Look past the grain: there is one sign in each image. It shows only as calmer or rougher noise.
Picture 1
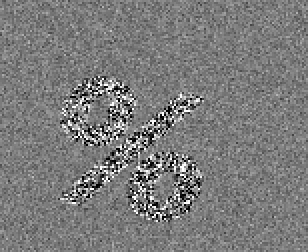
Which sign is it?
percent sign
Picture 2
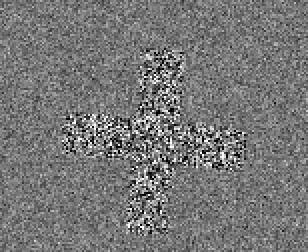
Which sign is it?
plus sign
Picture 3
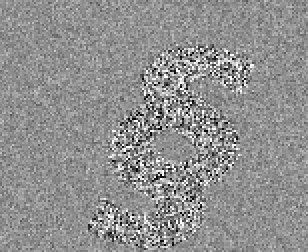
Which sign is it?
section sign
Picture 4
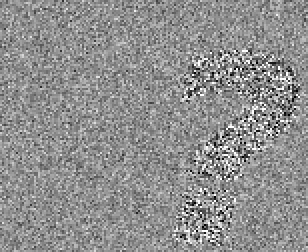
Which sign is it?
question mark
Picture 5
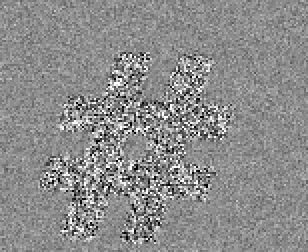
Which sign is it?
hash sign
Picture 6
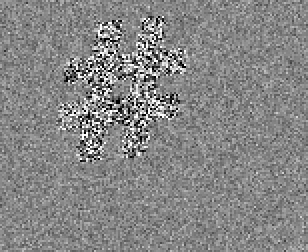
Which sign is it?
hash sign
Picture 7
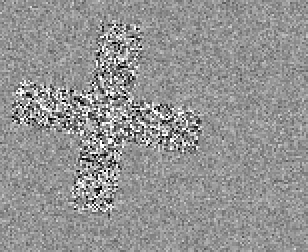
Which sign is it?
plus sign
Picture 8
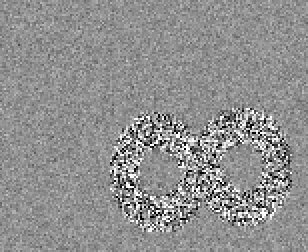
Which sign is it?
infinity sign
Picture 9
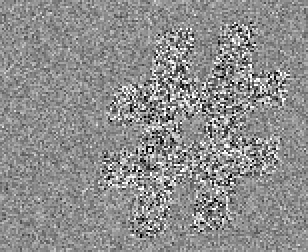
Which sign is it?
hash sign
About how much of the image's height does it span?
nearly all
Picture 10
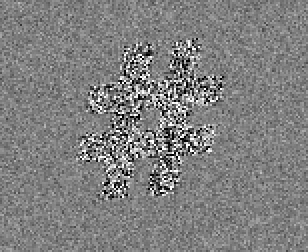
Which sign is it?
hash sign
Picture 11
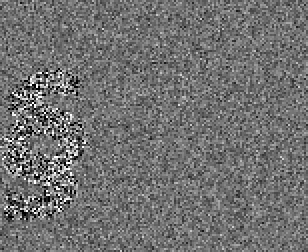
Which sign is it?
section sign
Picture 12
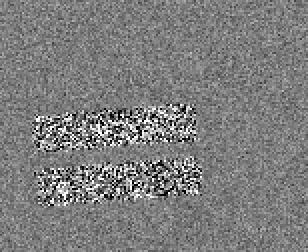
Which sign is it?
equals sign
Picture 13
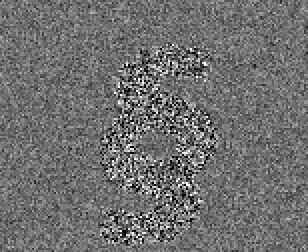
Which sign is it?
section sign
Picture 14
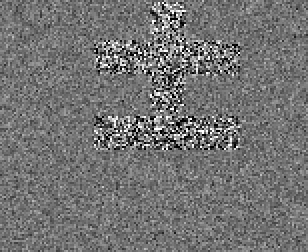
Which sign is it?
plus-minus sign
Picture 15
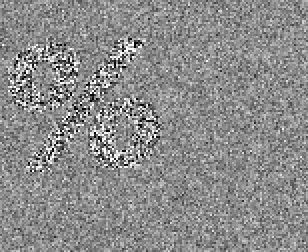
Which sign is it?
percent sign
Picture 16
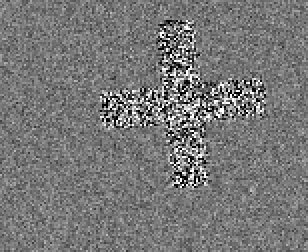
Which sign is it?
plus sign
